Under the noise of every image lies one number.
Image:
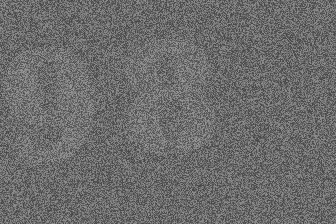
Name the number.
98
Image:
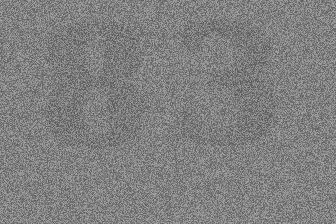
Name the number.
83
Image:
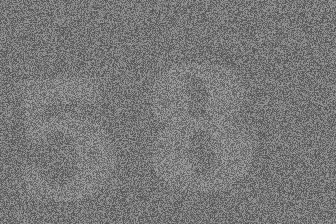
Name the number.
58
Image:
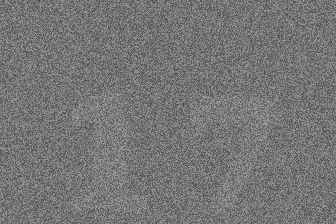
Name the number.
17
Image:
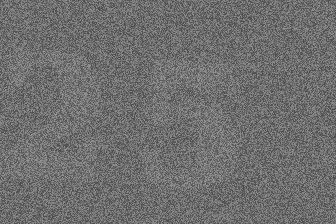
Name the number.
25
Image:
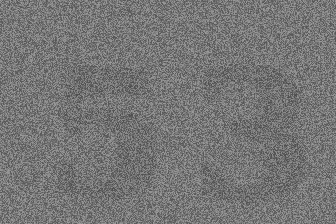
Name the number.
53
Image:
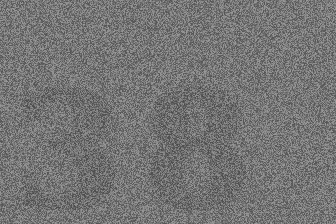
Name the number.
38
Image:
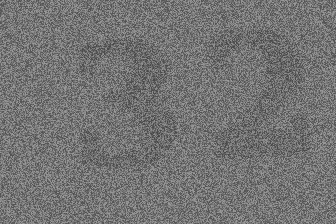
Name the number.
32
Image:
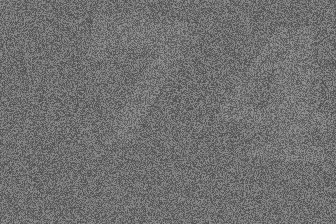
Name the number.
74
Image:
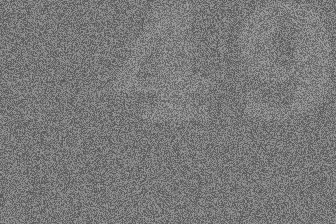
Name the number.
49
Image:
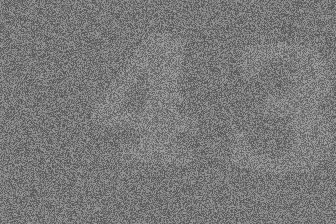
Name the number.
43
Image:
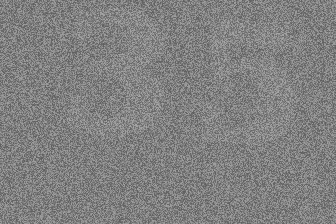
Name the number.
35
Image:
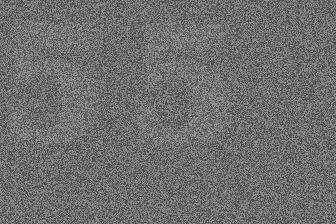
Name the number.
55
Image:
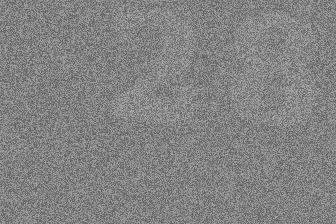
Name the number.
28
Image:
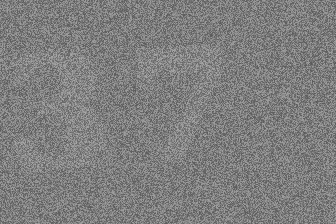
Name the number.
37
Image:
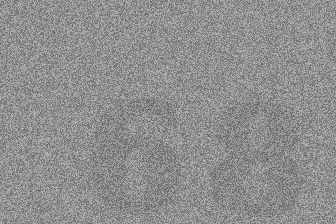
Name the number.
68
